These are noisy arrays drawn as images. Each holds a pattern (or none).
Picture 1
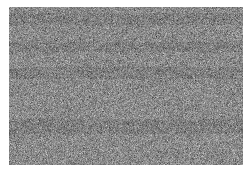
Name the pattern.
bands of rows
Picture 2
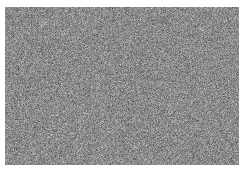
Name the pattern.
only noise
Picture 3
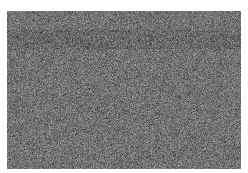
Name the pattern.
one band of rows
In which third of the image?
top
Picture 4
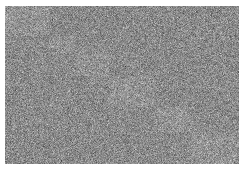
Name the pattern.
blocks along the diagonal
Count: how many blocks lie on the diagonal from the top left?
6
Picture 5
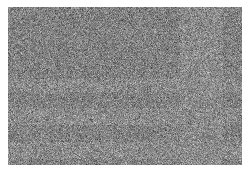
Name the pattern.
bands of rows crossing bands of columns
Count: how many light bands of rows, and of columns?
3 and 1
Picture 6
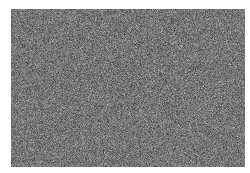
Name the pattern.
only noise
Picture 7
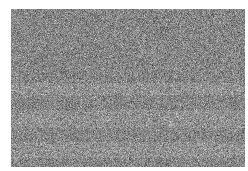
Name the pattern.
bands of rows
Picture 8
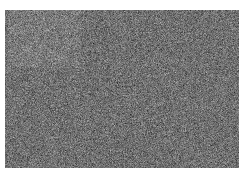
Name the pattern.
one block
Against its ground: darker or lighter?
lighter
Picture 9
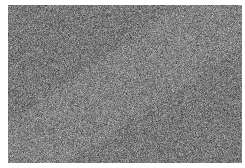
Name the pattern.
a diagonal band
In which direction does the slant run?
bottom left to top right
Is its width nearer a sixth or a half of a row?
a half
